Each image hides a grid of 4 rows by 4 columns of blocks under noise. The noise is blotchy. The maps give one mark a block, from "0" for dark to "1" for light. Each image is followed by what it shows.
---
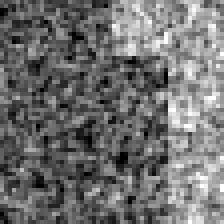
0 0 1 1
0 0 0 1
0 0 0 1
0 0 0 1
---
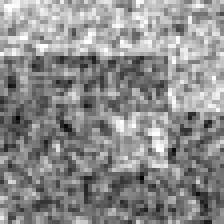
1 1 1 1
0 0 0 1
0 0 1 0
0 0 0 0
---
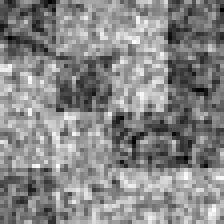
0 1 1 0
1 0 1 0
1 1 0 0
0 1 1 1
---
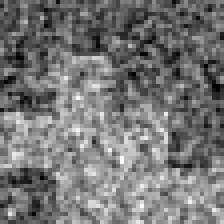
0 0 0 0
0 1 0 0
1 1 1 0
0 1 1 1
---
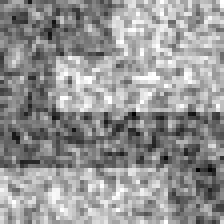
0 0 1 1
0 1 1 1
0 0 0 0
1 1 1 0
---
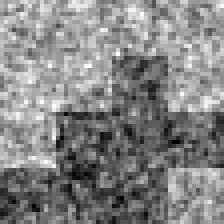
1 1 1 1
1 1 0 1
1 0 0 0
0 0 0 1
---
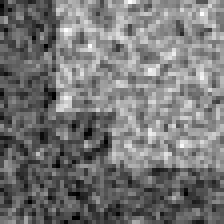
0 1 1 1
0 1 1 1
0 0 1 1
0 0 0 0
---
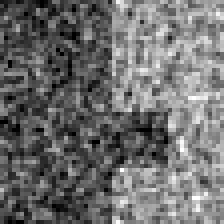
0 0 1 1
0 0 1 1
0 0 0 1
0 0 1 1
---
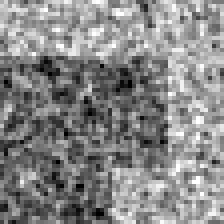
1 1 1 1
0 0 0 1
0 0 0 1
0 0 1 1
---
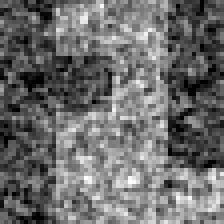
0 1 1 0
0 0 1 0
0 1 1 0
0 1 1 1
